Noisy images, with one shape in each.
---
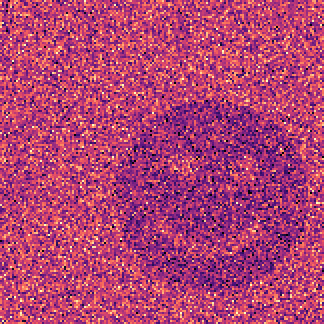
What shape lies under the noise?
smiling face
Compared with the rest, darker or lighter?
darker
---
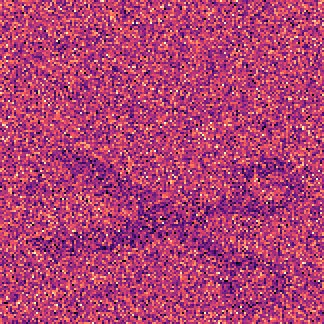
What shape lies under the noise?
pair of scissors
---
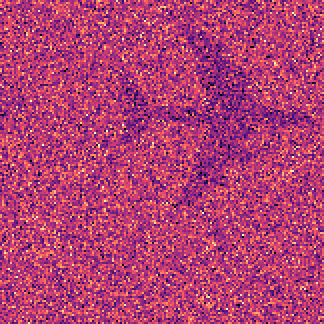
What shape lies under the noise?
airplane
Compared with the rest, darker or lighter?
darker
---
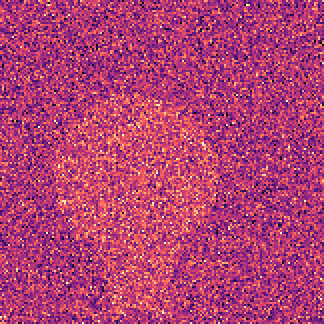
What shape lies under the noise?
light bulb
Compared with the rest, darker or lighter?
lighter
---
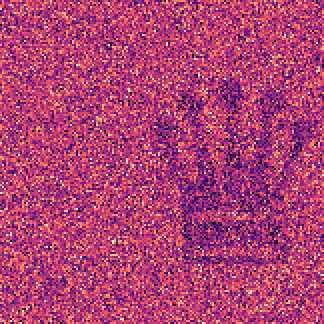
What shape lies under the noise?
chess queen
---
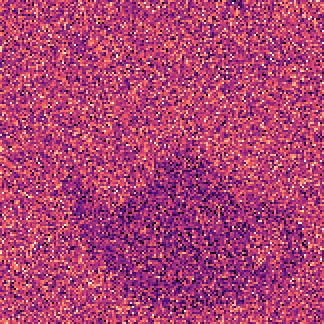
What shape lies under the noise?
teapot
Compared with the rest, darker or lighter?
darker
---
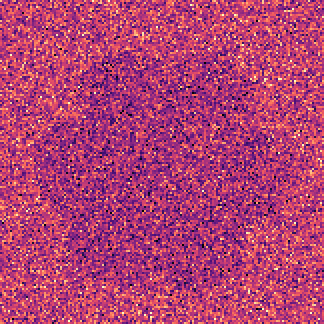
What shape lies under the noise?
flower
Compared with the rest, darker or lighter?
darker
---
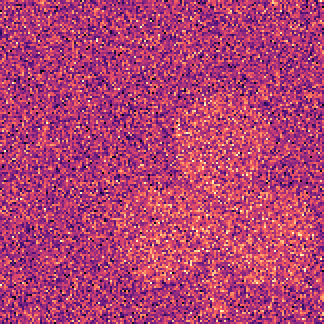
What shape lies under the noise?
club
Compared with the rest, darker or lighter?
lighter
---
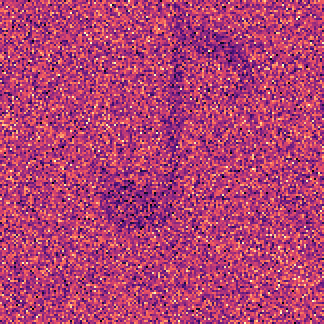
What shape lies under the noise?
musical note
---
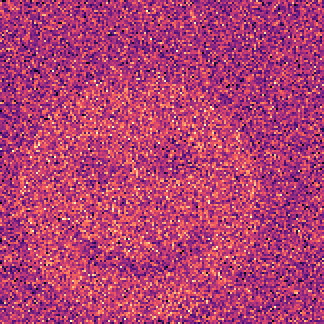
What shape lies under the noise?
smiling face
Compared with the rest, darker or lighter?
lighter
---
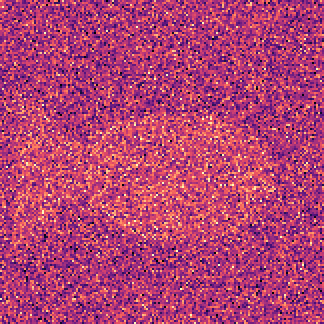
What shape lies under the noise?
fish
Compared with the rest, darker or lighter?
lighter
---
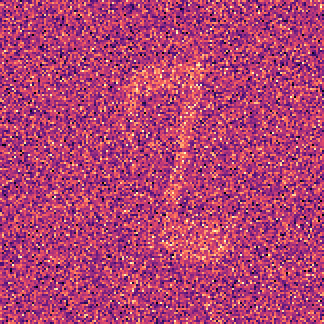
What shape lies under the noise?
musical note
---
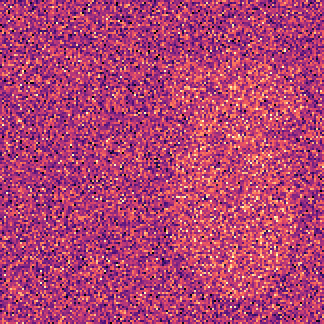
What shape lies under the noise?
footprint
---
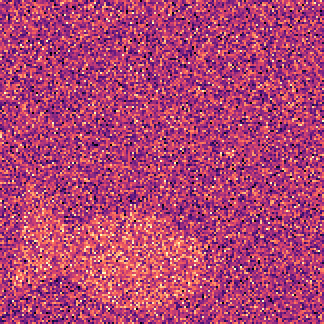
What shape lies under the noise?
fish
